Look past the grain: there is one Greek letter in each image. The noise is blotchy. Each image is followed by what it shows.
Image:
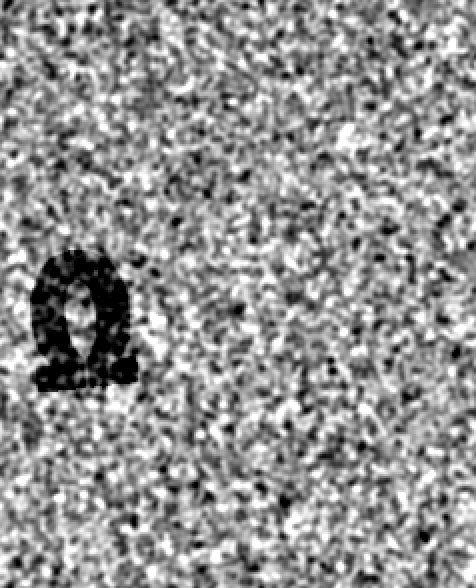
dark omega, middle left
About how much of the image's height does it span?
a quarter
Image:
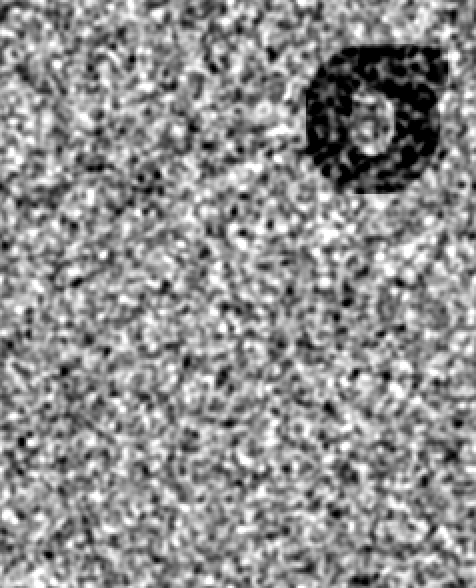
dark sigma, top right
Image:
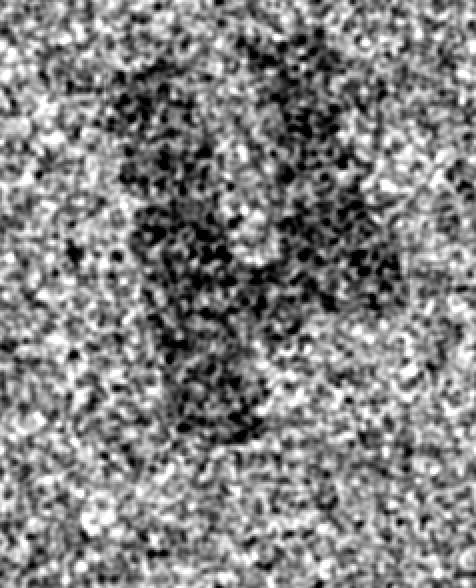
dark mu
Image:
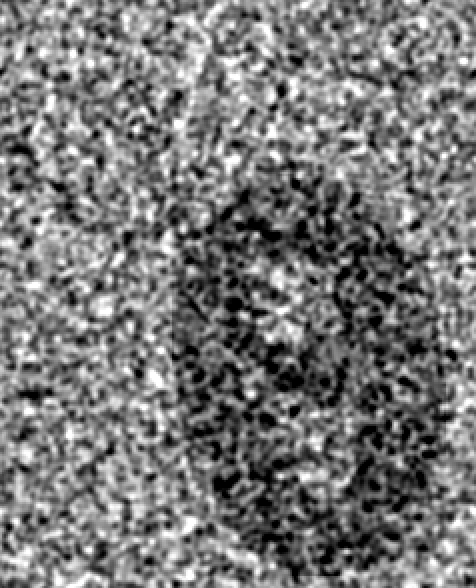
dark theta
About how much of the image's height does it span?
two thirds
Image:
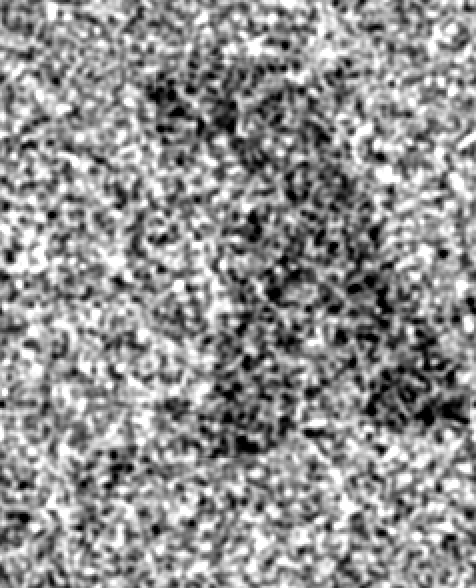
dark lambda
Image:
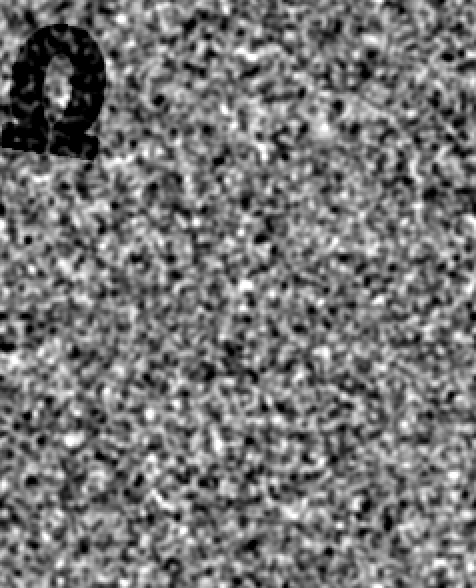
dark omega, top left
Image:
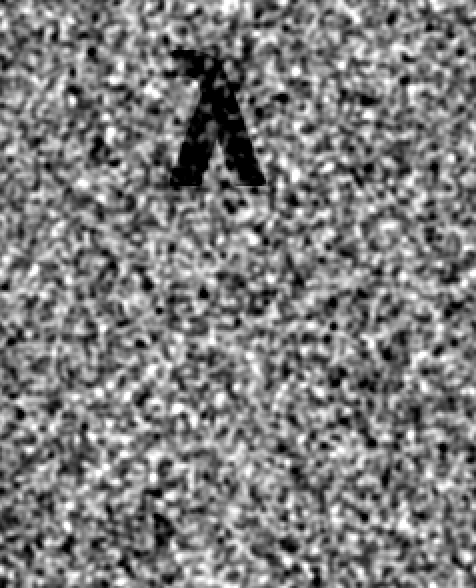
dark lambda, top middle
